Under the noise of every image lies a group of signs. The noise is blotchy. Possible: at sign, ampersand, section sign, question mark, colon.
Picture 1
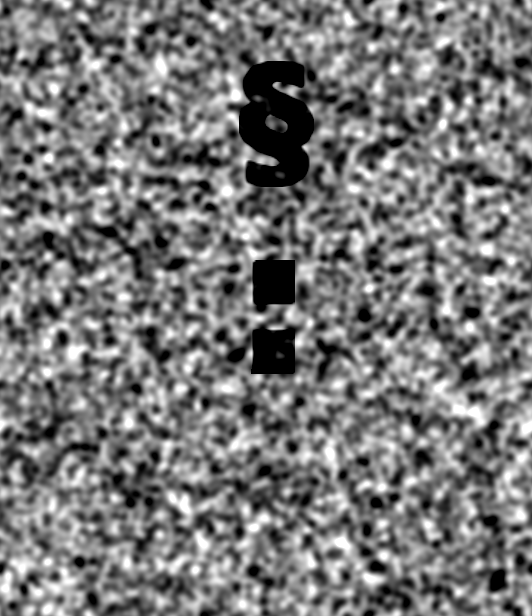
top middle: section sign; centre: colon
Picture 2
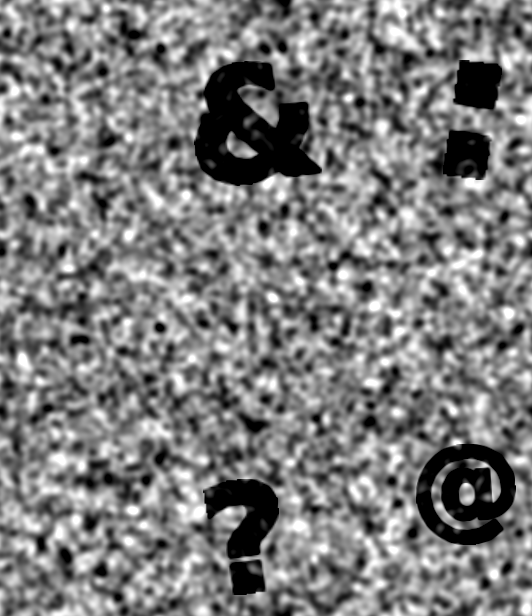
top middle: ampersand; top right: colon; bottom middle: question mark; bottom right: at sign
